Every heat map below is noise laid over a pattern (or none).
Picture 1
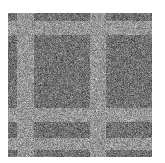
bands of rows crossing bands of columns
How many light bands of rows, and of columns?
3 and 2
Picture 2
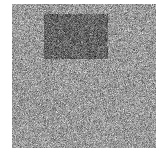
one block
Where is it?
top middle
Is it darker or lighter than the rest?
darker
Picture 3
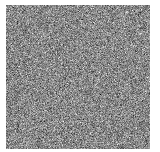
only noise
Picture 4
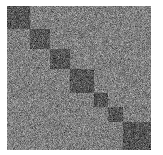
blocks along the diagonal
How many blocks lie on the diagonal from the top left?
7
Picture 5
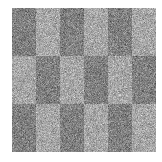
a checkerboard
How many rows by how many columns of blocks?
3 by 6
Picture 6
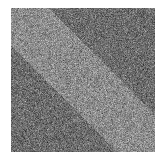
a diagonal band
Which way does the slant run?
top left to bottom right
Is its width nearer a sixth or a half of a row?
a half
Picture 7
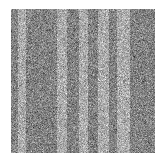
bands of columns
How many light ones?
5
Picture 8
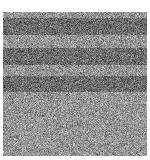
bands of rows
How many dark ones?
3
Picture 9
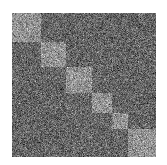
blocks along the diagonal
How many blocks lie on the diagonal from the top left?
6
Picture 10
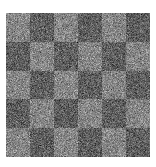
a checkerboard
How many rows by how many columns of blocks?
5 by 6
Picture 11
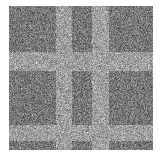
bands of rows crossing bands of columns
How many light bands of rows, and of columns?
2 and 2
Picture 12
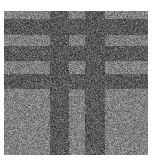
bands of rows crossing bands of columns
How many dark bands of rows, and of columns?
3 and 2
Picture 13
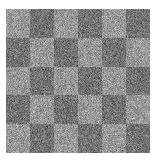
a checkerboard
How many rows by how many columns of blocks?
5 by 6
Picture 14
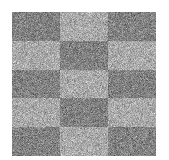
a checkerboard
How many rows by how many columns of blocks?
5 by 3
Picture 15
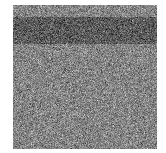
one band of rows
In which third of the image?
top
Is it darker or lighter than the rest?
darker
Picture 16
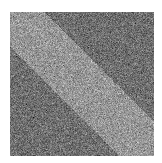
a diagonal band
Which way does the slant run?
top left to bottom right
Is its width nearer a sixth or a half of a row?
a half
